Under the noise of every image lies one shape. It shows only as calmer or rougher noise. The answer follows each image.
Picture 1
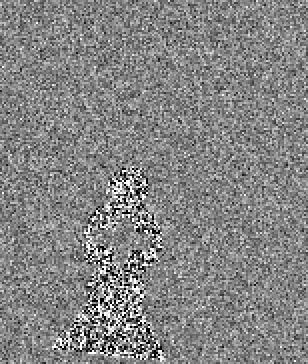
chess bishop
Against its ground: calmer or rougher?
rougher
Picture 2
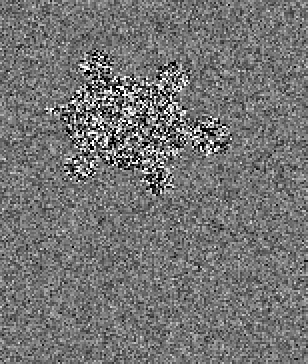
turtle
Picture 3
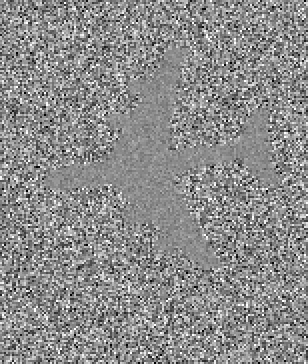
airplane
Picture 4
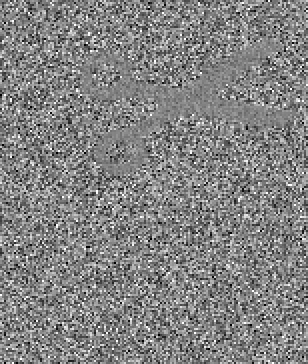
pair of scissors
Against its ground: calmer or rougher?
calmer
